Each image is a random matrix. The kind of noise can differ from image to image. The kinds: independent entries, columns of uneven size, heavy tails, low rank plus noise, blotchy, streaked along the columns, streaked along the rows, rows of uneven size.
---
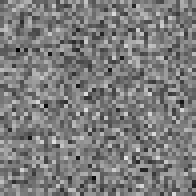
independent entries
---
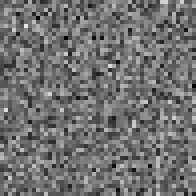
independent entries
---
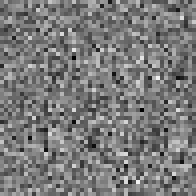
low rank plus noise
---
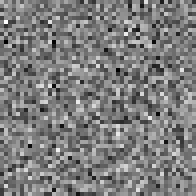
low rank plus noise
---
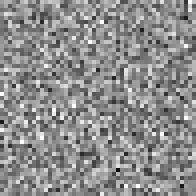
independent entries
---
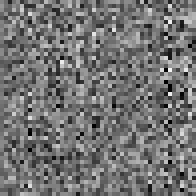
columns of uneven size
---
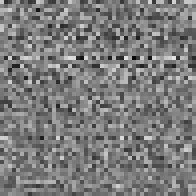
rows of uneven size
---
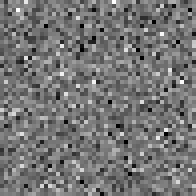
heavy tails
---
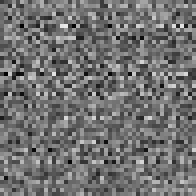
rows of uneven size
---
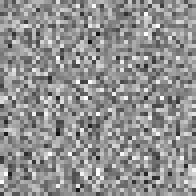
low rank plus noise
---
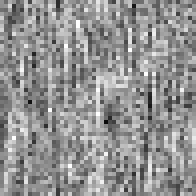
streaked along the columns
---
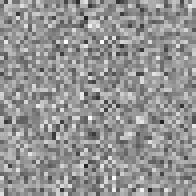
low rank plus noise
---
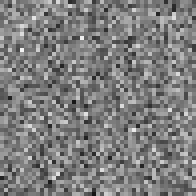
independent entries
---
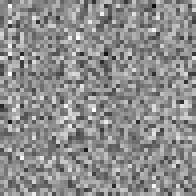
low rank plus noise
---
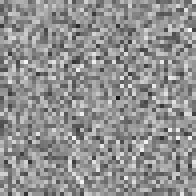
low rank plus noise
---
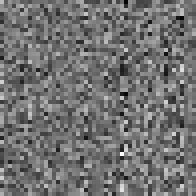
columns of uneven size
